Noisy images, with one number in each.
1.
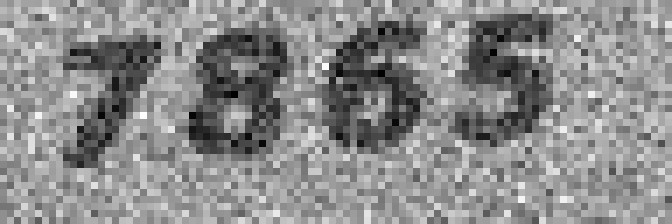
7865
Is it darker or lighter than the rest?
darker
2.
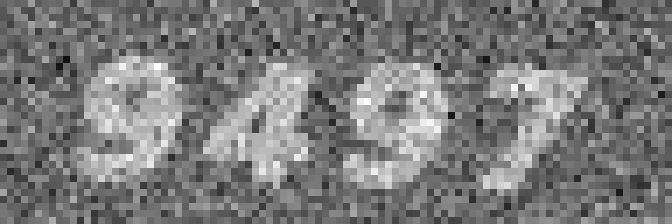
9497
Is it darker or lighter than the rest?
lighter
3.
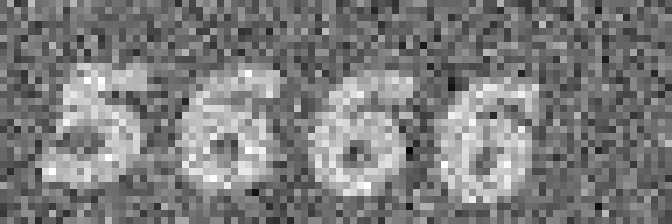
5666
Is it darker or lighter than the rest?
lighter
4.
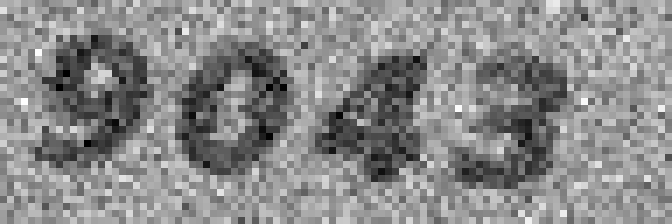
9043
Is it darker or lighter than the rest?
darker
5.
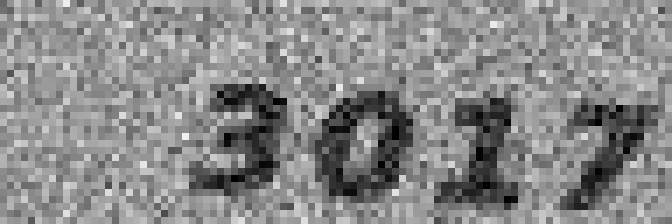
3017
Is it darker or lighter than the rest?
darker
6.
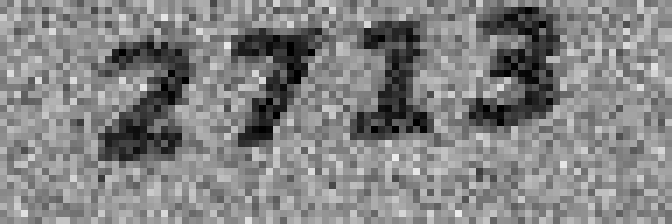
2713
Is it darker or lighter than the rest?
darker
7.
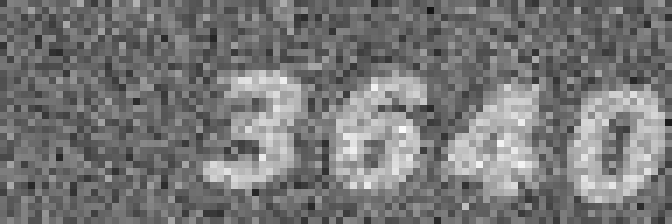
3640
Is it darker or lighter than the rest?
lighter
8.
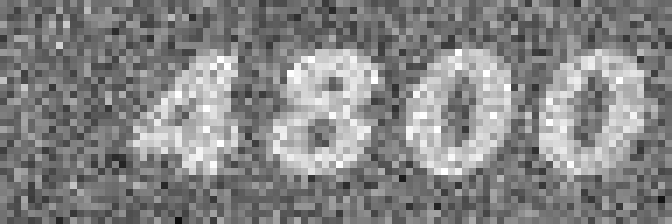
4800
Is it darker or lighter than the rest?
lighter
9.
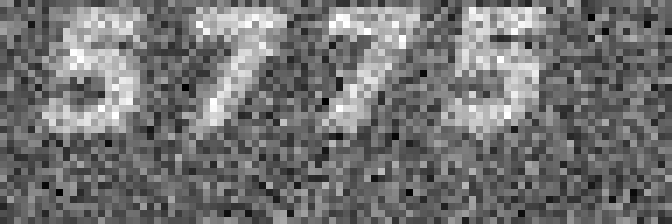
5775
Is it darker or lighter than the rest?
lighter
